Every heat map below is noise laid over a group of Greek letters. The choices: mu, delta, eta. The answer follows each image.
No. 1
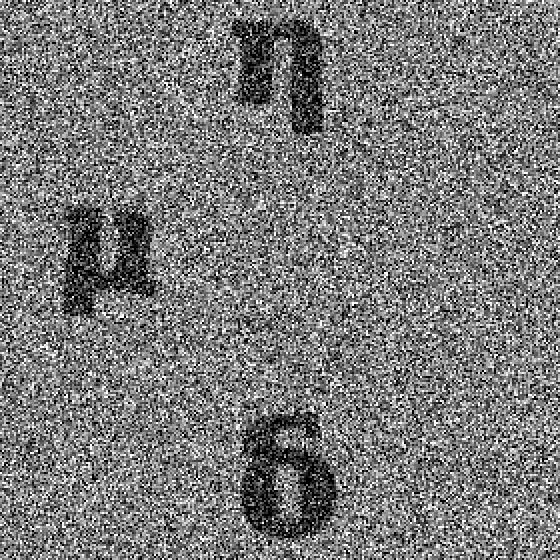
top middle: eta; middle left: mu; bottom middle: delta
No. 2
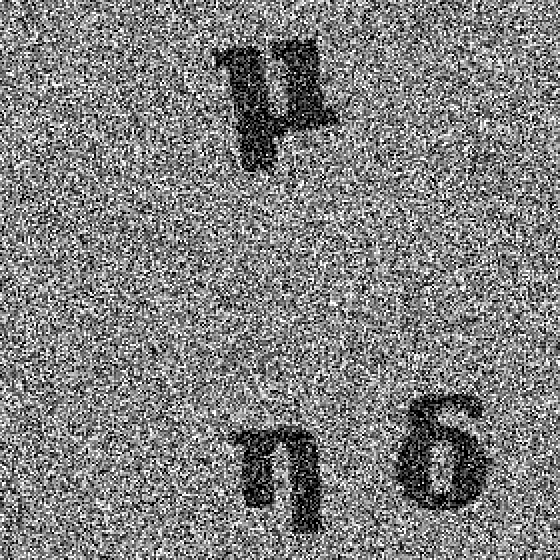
top middle: mu; bottom middle: eta; bottom right: delta
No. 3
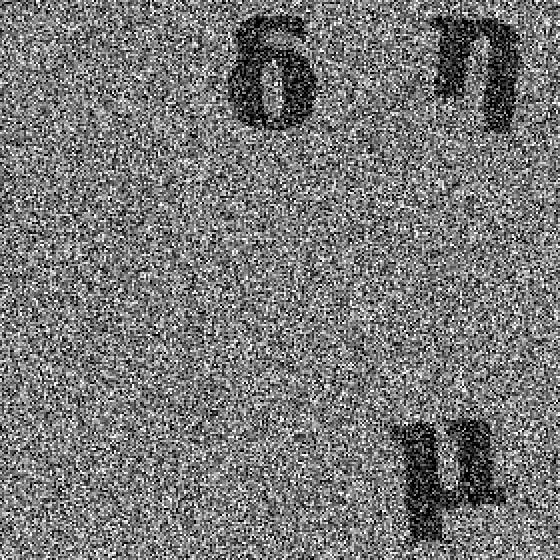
top middle: delta; top right: eta; bottom right: mu
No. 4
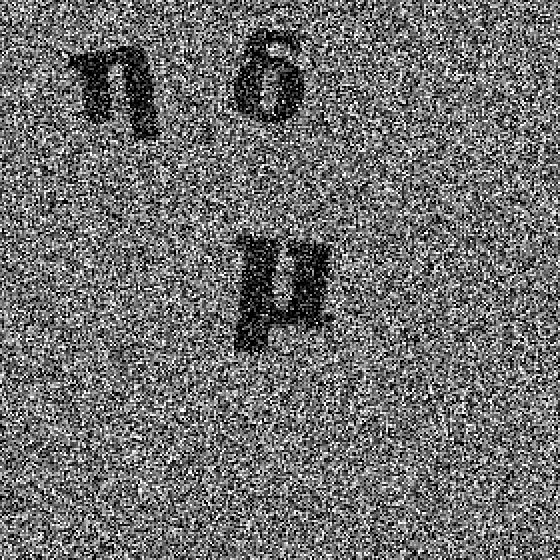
top left: eta; top middle: delta; centre: mu
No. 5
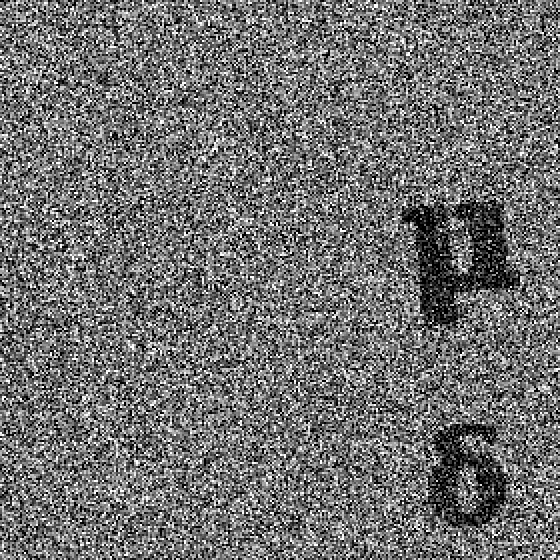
middle right: mu; bottom right: delta
